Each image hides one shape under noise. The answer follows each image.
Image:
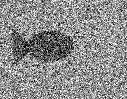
fish
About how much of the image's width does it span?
half
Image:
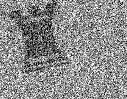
chess rook
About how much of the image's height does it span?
two thirds
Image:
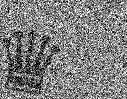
chess queen
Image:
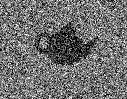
teapot
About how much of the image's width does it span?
half
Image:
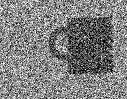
cup
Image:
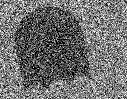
ghost
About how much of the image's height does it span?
nearly all
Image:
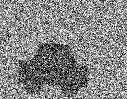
car
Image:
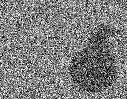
pear
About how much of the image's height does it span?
two thirds
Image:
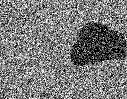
cloud
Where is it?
middle right
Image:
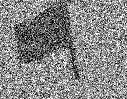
flag
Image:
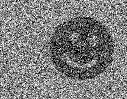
smiling face
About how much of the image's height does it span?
two thirds
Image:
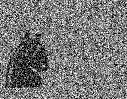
chess knight
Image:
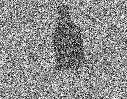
bottle
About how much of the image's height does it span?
two thirds
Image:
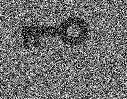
key
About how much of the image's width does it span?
half
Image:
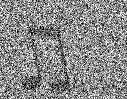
pair of musical notes
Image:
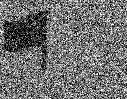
flag
